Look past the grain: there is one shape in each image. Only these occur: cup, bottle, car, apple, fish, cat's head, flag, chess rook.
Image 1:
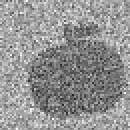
apple
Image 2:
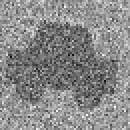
car
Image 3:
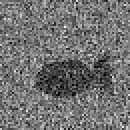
fish
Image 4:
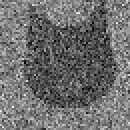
cat's head
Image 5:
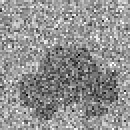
car
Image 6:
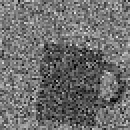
cup
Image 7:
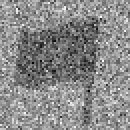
flag
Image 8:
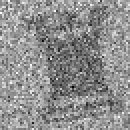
chess rook
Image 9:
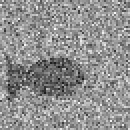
fish
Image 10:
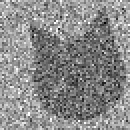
cat's head
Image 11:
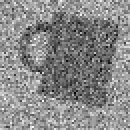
cup
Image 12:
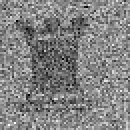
chess rook
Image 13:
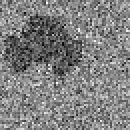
car
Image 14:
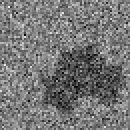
car
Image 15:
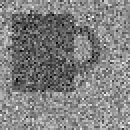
cup
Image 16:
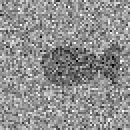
fish
